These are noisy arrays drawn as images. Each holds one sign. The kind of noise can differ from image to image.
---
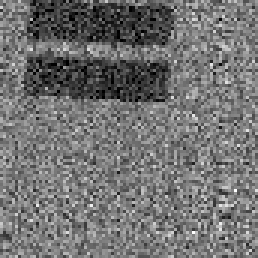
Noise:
low rank plus noise
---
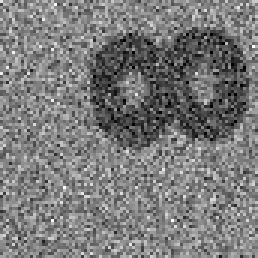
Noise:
independent entries
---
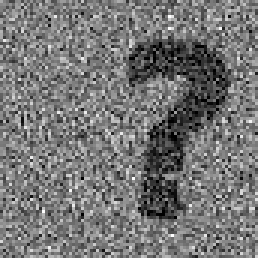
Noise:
low rank plus noise
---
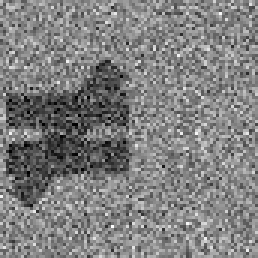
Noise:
low rank plus noise
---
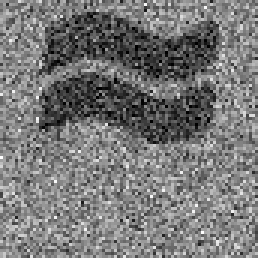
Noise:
independent entries
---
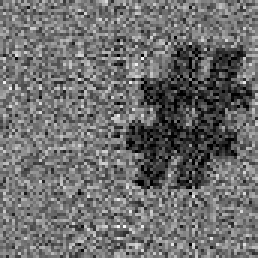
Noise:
low rank plus noise
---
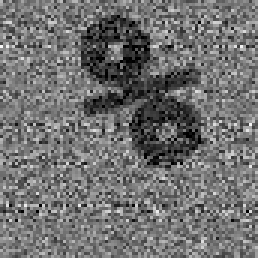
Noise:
rows of uneven size
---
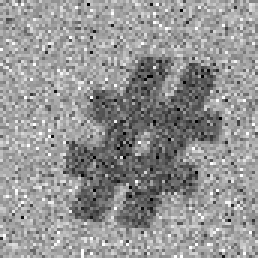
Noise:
heavy tails
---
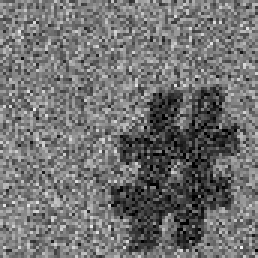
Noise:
independent entries
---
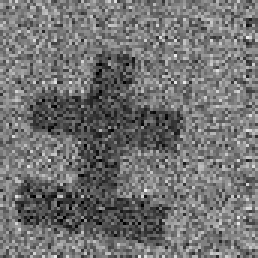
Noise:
low rank plus noise
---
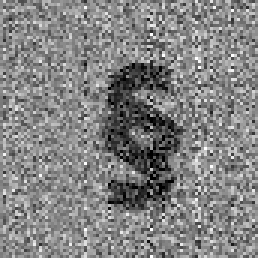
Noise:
columns of uneven size
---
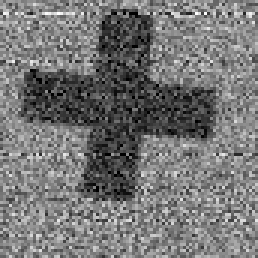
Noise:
rows of uneven size
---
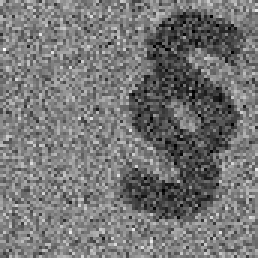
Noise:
independent entries
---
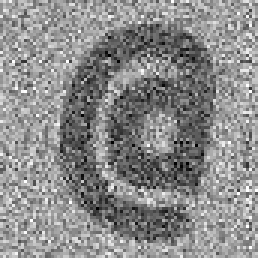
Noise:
low rank plus noise
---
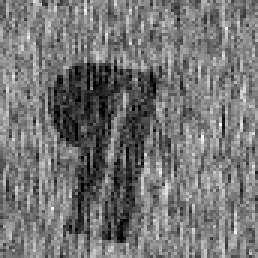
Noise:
streaked along the columns
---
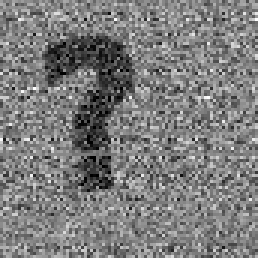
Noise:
rows of uneven size
